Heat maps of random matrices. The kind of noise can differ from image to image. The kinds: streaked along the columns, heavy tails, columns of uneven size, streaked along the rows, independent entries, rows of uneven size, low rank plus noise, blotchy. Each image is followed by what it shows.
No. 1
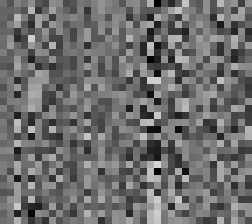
columns of uneven size
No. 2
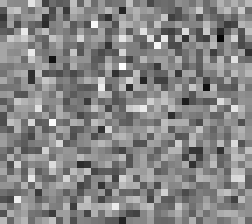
independent entries
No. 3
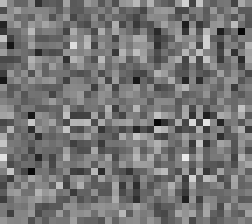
low rank plus noise
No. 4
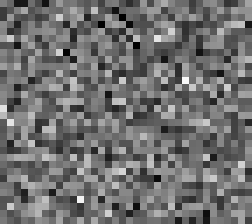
independent entries
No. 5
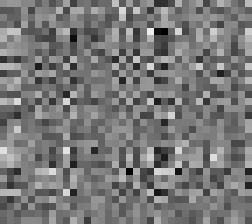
low rank plus noise
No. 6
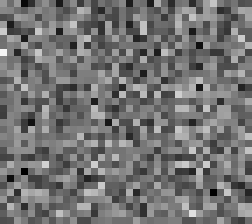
low rank plus noise
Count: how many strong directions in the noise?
five to eight
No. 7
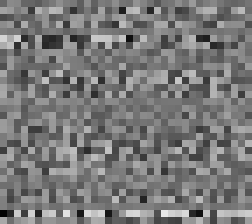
rows of uneven size
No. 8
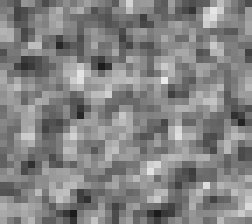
blotchy
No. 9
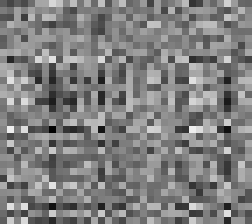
low rank plus noise
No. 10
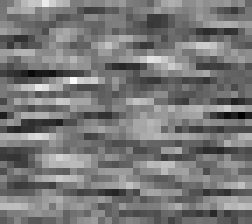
streaked along the rows
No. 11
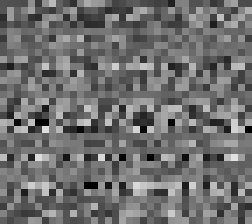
rows of uneven size
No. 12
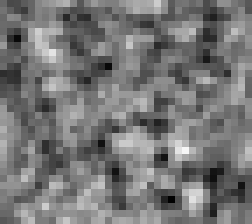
blotchy
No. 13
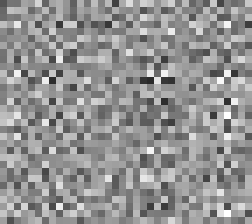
low rank plus noise
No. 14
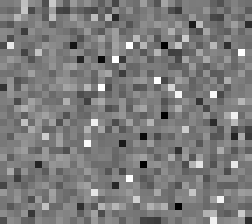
heavy tails
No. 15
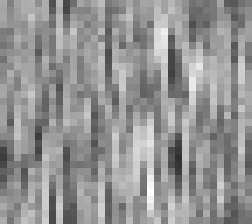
streaked along the columns
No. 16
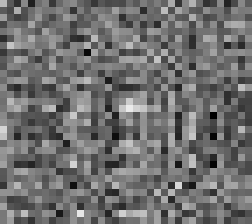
low rank plus noise
